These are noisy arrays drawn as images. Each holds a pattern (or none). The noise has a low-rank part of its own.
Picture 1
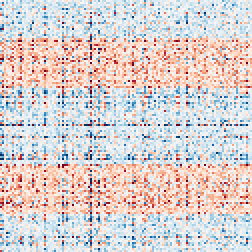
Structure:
horizontal stripes
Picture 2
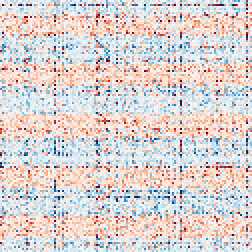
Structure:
horizontal stripes
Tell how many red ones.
5
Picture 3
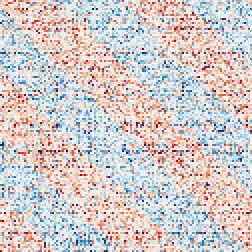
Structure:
diagonal stripes
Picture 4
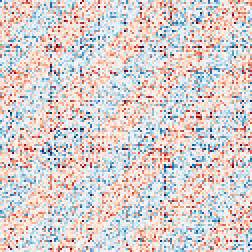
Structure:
diagonal stripes
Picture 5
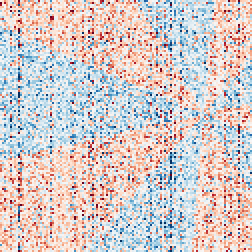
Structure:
spokes from one point
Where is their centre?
middle right
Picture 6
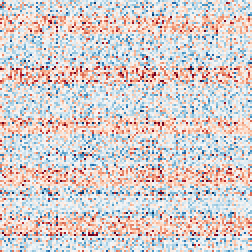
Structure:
horizontal stripes
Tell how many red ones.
5
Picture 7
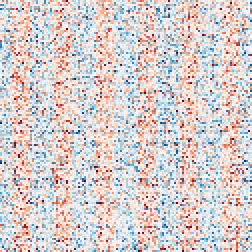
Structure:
vertical stripes
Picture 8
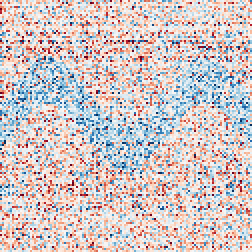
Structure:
a wavy band
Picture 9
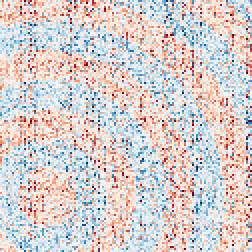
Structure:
rings round one point
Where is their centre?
bottom left
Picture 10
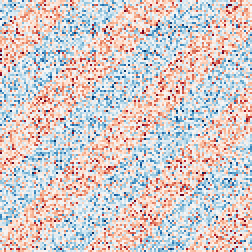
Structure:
diagonal stripes
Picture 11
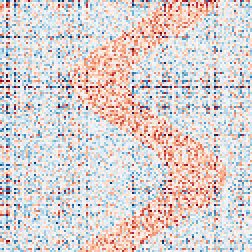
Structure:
a wavy band
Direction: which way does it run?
top to bottom
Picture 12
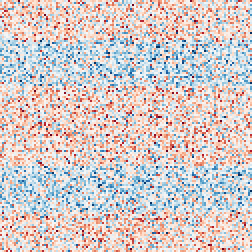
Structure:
horizontal stripes
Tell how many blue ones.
2
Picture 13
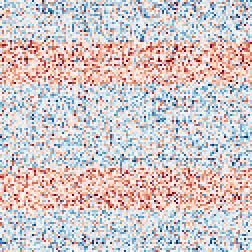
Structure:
horizontal stripes
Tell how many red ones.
2
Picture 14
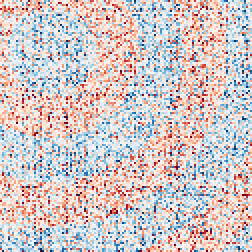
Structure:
rings round one point
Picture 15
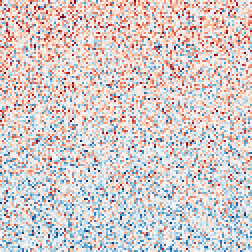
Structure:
a smooth slope
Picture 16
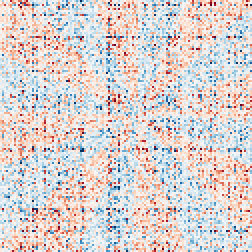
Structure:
spokes from one point
